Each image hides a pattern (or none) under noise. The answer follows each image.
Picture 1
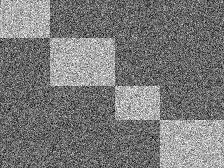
blocks along the diagonal
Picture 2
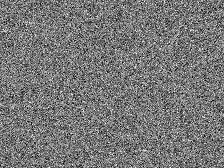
only noise
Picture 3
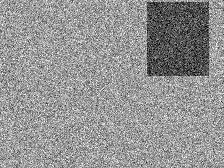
one block
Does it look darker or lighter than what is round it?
darker
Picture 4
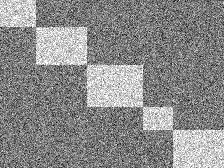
blocks along the diagonal
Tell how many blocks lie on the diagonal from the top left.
5
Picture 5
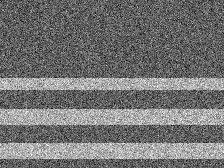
bands of rows
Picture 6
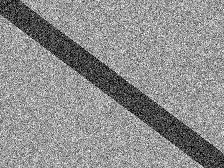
a diagonal band
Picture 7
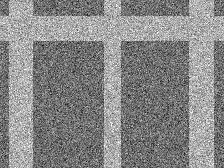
bands of rows crossing bands of columns
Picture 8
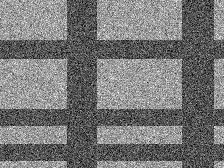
bands of rows crossing bands of columns
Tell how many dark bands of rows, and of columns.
3 and 2
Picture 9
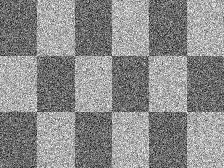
a checkerboard
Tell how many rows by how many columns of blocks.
3 by 6
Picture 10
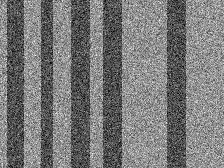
bands of columns
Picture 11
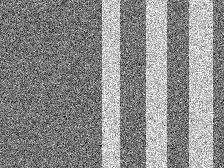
bands of columns
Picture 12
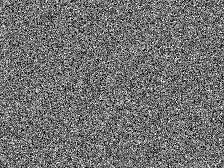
only noise
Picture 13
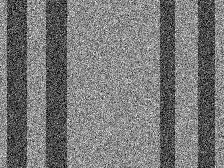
bands of columns
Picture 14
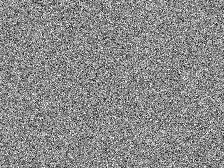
only noise
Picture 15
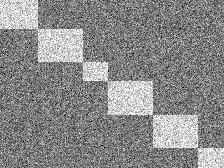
blocks along the diagonal
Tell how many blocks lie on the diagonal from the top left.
6
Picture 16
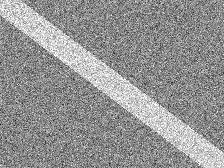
a diagonal band
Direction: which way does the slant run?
top left to bottom right
